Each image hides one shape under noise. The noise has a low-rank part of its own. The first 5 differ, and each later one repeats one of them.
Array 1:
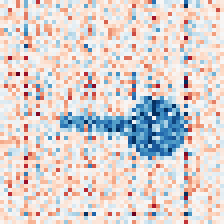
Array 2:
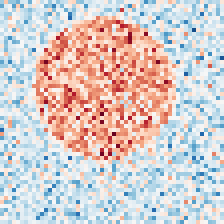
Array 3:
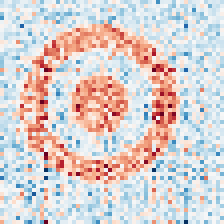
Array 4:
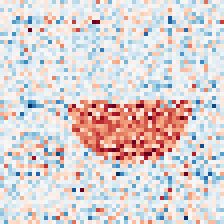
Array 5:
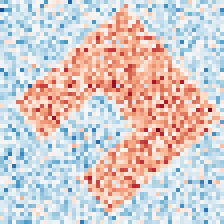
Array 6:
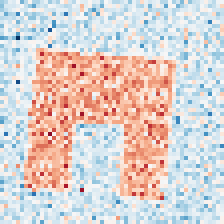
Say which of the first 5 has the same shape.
5
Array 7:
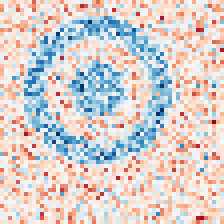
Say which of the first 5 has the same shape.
3
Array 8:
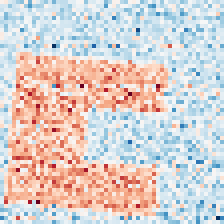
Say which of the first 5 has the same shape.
5
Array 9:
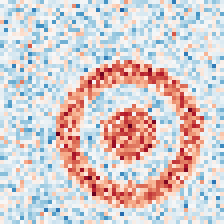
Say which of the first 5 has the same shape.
3
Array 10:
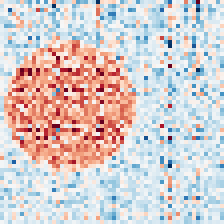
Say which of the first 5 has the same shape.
2
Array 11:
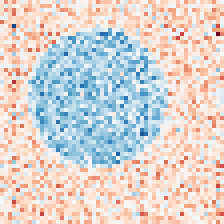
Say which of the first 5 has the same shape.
2
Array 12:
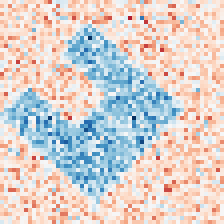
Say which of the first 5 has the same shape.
5
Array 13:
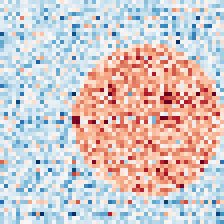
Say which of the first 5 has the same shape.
2
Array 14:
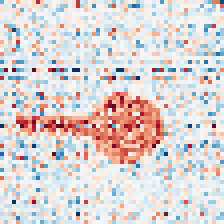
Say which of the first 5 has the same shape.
1
